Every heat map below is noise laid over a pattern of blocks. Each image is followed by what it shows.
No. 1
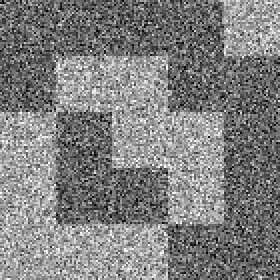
mirrored about the diagonal from the bottom left
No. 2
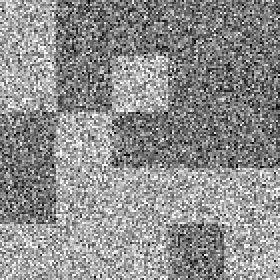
no symmetry
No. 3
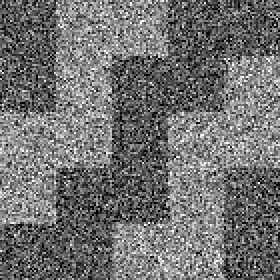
the same after a half turn
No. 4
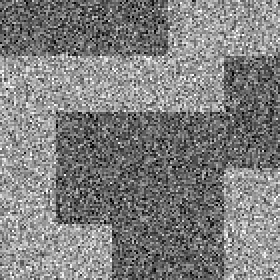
no symmetry
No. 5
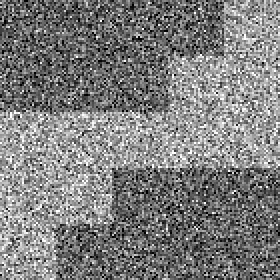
the same after a half turn
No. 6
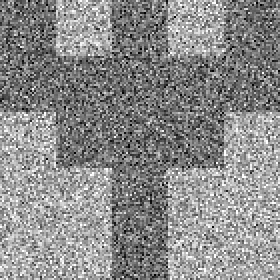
left and right mirror each other
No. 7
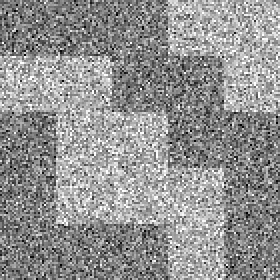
mirrored about the diagonal from the bottom left
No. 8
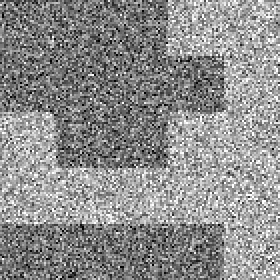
no symmetry
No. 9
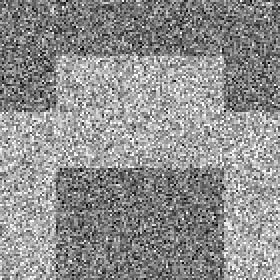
left and right mirror each other
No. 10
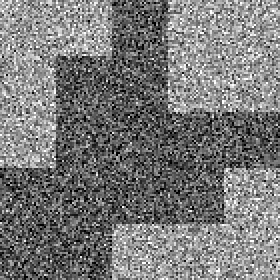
mirrored about the diagonal from the bottom left
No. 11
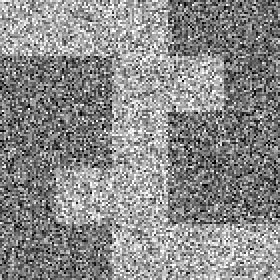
the same after a half turn
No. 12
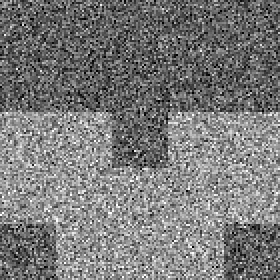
left and right mirror each other
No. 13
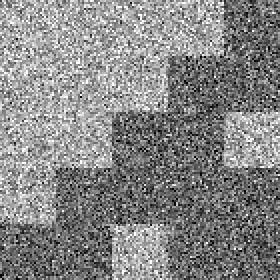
mirrored about the diagonal from the top left
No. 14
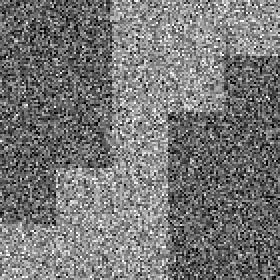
the same after a half turn
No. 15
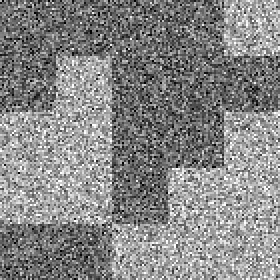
no symmetry
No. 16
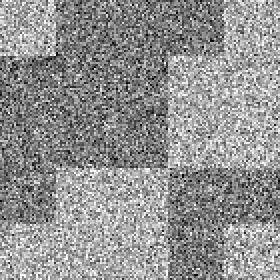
mirrored about the diagonal from the top left
